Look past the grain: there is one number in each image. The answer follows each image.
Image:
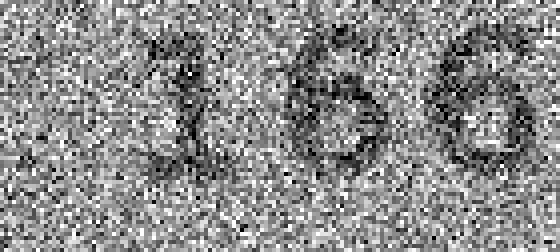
166
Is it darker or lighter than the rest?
darker
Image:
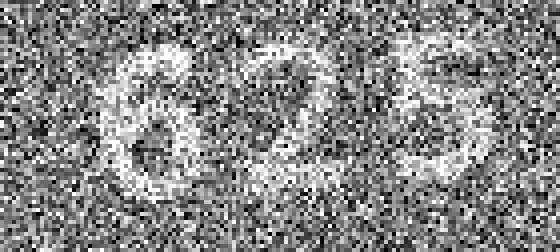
625
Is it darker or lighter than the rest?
lighter
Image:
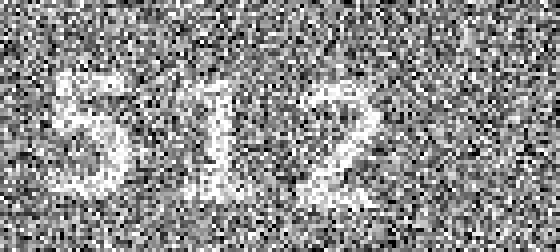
512
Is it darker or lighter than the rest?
lighter
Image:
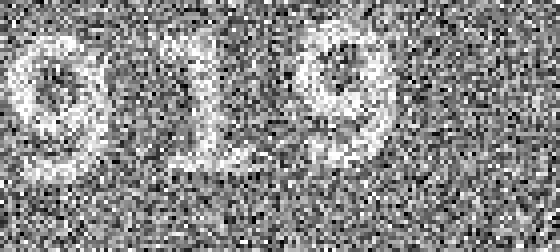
919
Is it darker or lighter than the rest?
lighter
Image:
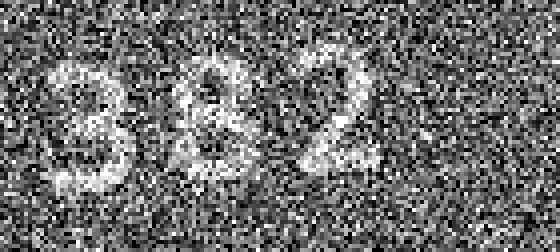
382
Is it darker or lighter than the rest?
lighter
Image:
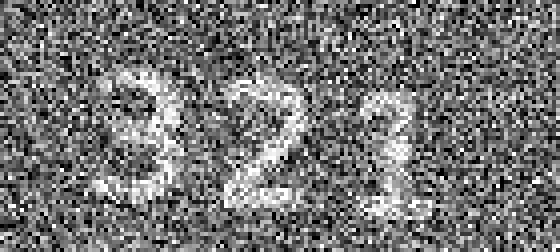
321
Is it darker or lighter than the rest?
lighter
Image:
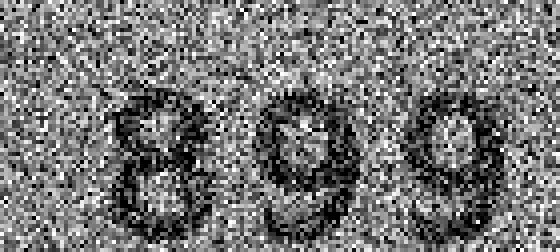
899
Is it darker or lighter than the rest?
darker
